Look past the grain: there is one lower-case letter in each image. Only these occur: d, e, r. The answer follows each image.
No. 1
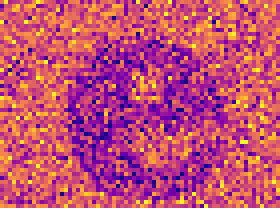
e
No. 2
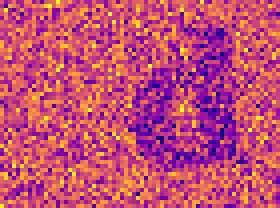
d
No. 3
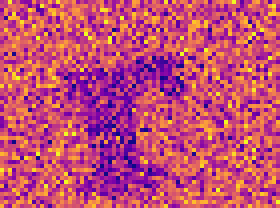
r
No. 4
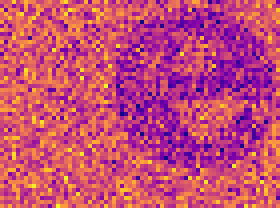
e
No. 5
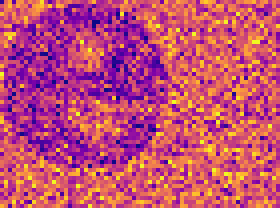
e
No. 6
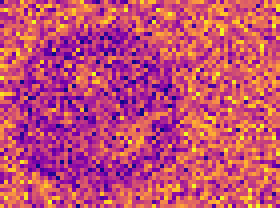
e
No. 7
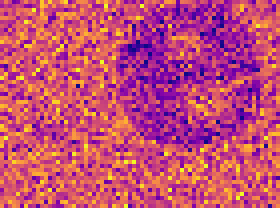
e
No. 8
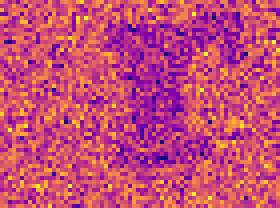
r
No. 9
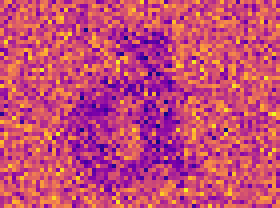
d
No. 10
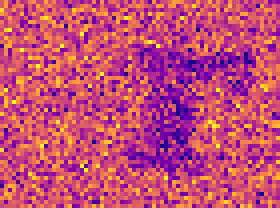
r
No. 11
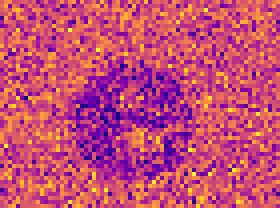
e
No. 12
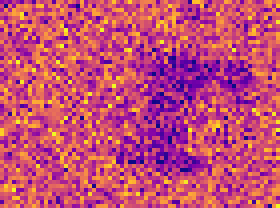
r
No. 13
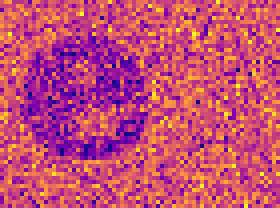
e
